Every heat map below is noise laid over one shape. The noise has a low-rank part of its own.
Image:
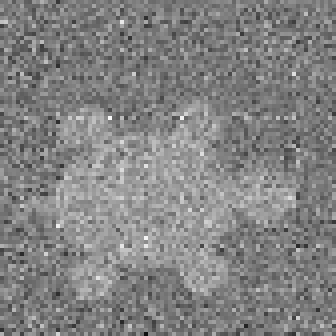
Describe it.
light turtle
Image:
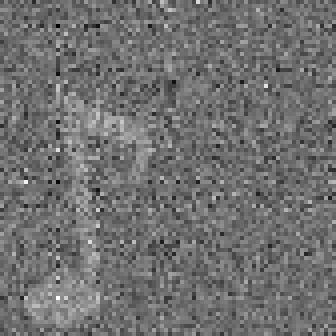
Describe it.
light musical note
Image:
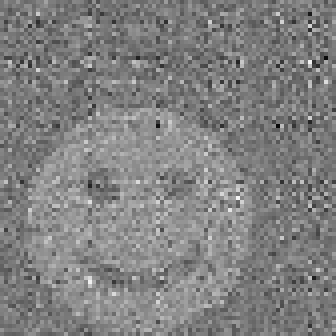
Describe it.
light smiling face
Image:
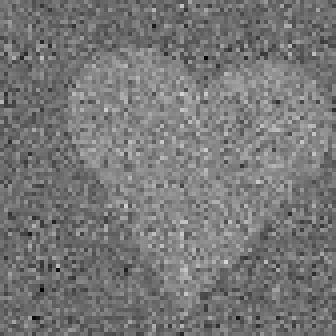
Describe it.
light heart
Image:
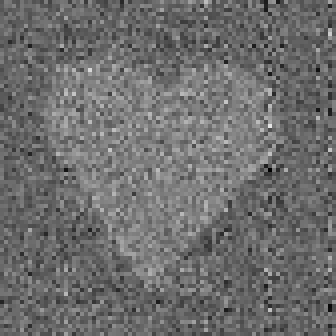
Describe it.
light heart
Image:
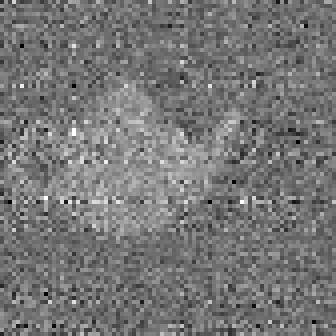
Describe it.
light teapot
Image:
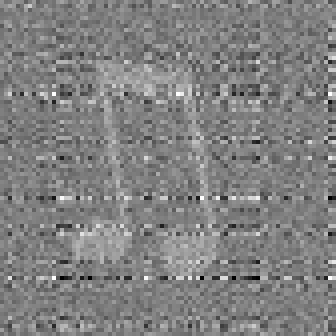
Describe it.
light pair of musical notes
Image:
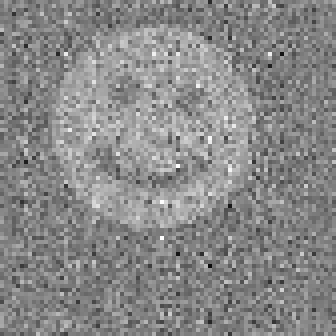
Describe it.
light smiling face
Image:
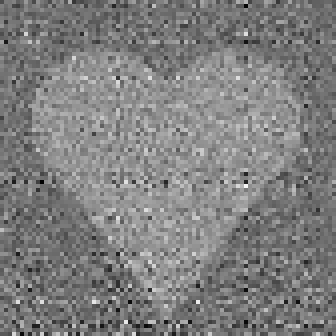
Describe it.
light heart
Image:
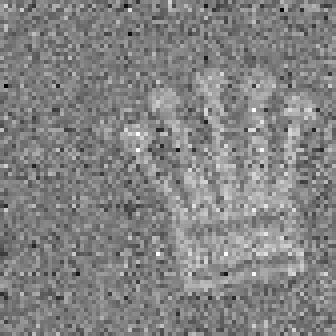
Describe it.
light chess queen
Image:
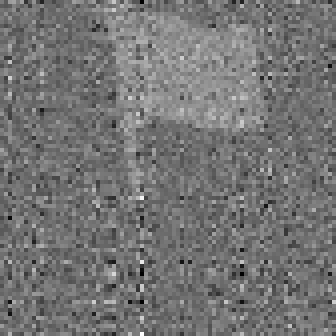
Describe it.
light flag
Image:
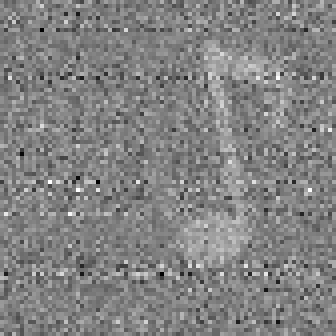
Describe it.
light musical note
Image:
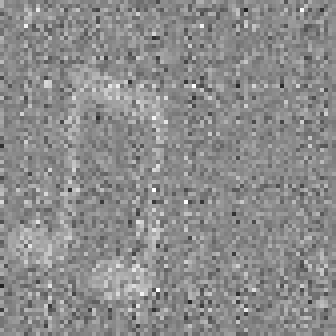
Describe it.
light pair of musical notes
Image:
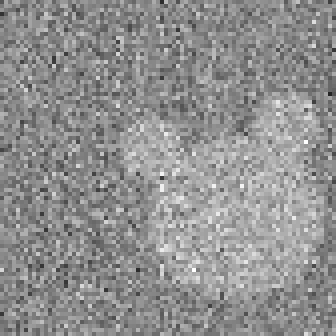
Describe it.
light bear's head
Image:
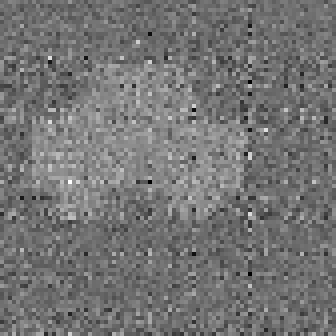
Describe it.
light car
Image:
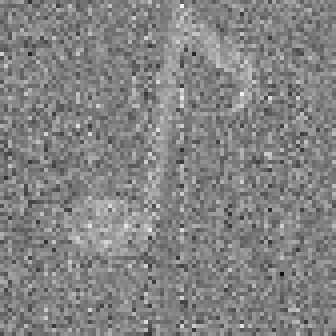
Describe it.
light musical note
